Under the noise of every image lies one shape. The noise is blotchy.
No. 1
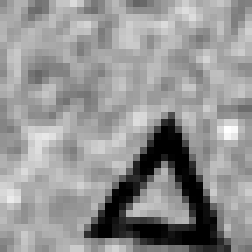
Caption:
dark triangle frame
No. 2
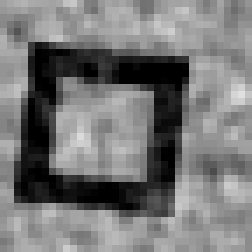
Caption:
dark square frame
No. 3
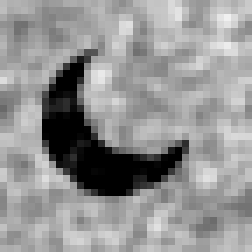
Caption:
dark crescent
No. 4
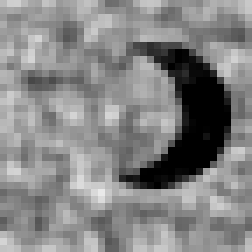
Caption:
dark crescent
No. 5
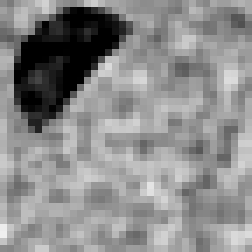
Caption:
dark half disc
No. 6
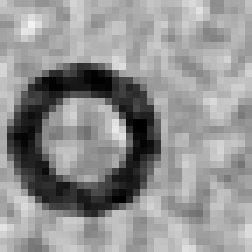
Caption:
dark ring
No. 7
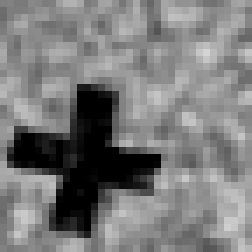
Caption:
dark cross
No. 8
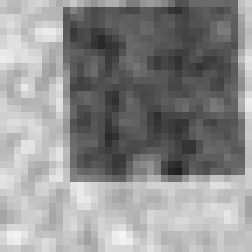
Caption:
dark square
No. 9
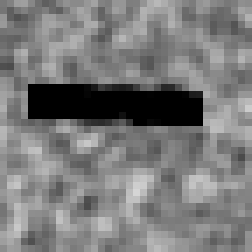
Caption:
dark bar
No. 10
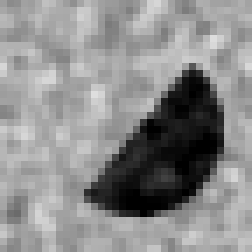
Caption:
dark half disc
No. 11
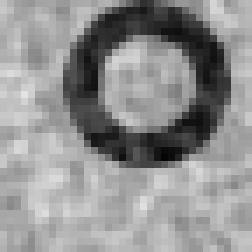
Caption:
dark ring
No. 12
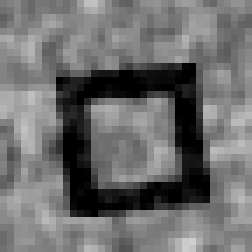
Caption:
dark square frame
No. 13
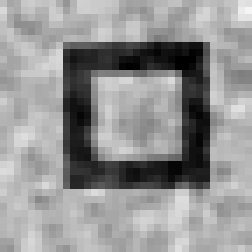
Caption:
dark square frame
